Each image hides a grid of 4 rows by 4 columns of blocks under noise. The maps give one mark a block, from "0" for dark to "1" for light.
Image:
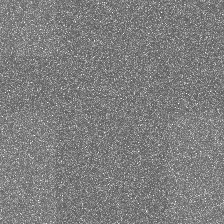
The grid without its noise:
1000
0000
1001
1001
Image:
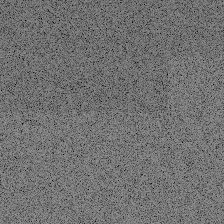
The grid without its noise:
0000
0001
1111
1111
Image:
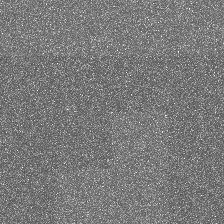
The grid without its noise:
1111
0000
0010
0110
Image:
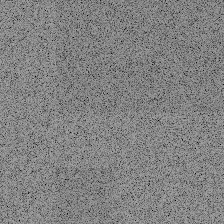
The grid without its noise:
1000
1000
1111
1011
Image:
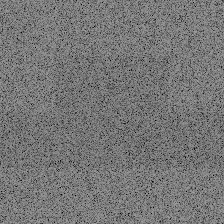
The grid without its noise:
1111
1001
0000
1111
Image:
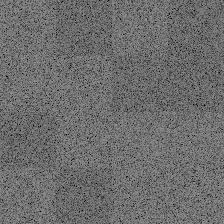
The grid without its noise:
1010
1100
0111
1011
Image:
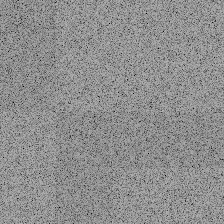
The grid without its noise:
0111
0111
1000
1011
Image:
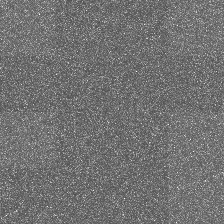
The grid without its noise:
1001
0000
1001
0001
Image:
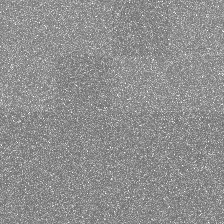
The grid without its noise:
1101
1011
0000
0000
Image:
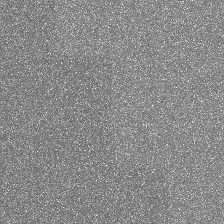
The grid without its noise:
0111
0011
0011
0001
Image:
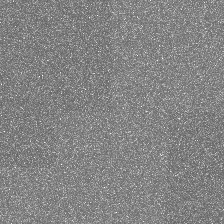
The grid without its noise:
0011
0011
0110
1110
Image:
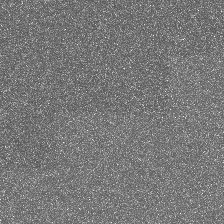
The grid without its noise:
0000
0001
0111
1111
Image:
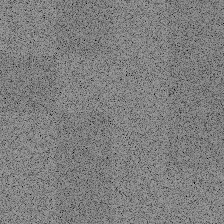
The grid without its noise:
1010
0110
1010
1011
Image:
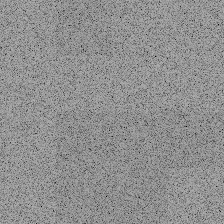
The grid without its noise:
1011
1111
1000
1001
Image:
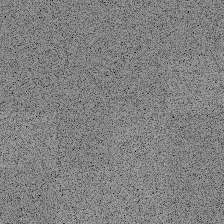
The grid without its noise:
0000
0001
1010
0110
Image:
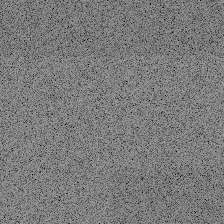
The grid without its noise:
0000
1111
1111
1100
